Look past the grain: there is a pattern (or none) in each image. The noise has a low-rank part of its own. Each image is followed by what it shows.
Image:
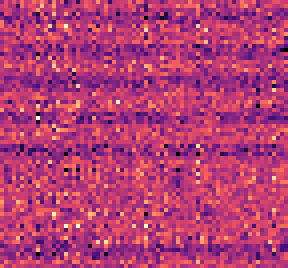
bands of rows
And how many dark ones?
6
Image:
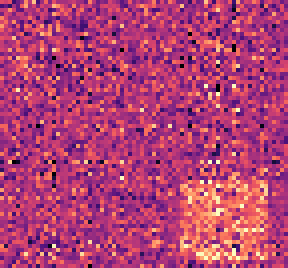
one block
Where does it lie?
bottom right
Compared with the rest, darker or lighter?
lighter
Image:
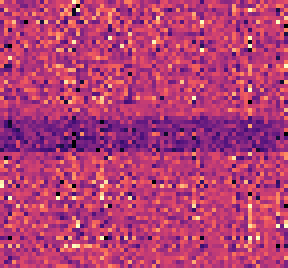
one band of rows
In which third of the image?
middle
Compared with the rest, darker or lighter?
darker
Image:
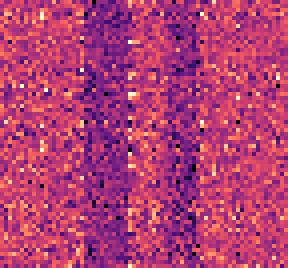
bands of columns
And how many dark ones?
2
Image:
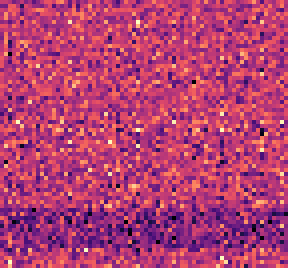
one band of rows
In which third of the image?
bottom
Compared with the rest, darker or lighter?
darker
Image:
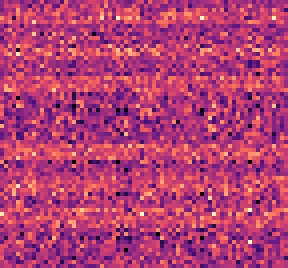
bands of rows
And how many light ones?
6
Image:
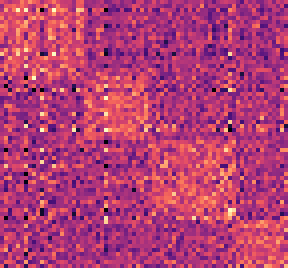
blocks along the diagonal
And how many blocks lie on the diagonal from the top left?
4
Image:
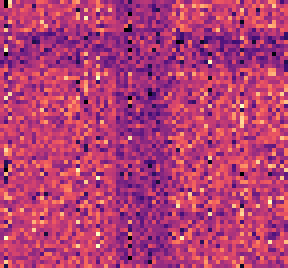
bands of rows crossing bands of columns
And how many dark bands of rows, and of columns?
1 and 1
